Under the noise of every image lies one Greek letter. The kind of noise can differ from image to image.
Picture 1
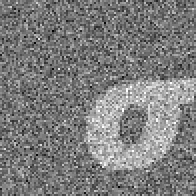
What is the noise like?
independent entries
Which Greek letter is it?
sigma
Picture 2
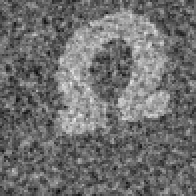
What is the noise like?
blotchy
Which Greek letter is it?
omega
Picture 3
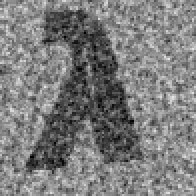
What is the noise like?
blotchy
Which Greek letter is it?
lambda
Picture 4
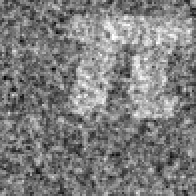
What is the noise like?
blotchy
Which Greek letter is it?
pi
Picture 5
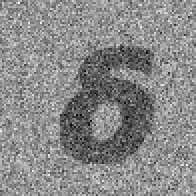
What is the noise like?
independent entries
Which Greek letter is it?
delta
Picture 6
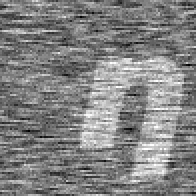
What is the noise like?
streaked along the rows
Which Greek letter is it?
eta
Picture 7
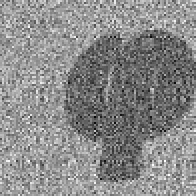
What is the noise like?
low rank plus noise
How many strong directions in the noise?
two
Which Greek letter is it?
phi
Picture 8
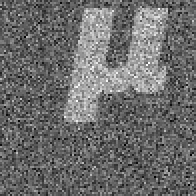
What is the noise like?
independent entries
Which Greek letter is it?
mu
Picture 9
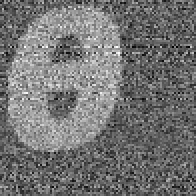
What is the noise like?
rows of uneven size
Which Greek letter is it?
theta
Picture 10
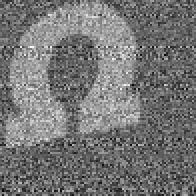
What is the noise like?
rows of uneven size
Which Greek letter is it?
omega
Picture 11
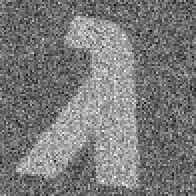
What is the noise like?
independent entries
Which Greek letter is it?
lambda
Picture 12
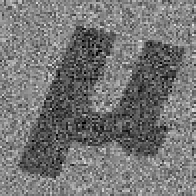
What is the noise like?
low rank plus noise
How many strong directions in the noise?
five to eight
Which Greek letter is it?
mu
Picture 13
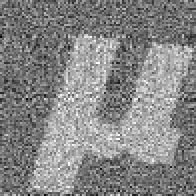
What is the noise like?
low rank plus noise
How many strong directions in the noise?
two
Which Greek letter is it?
mu
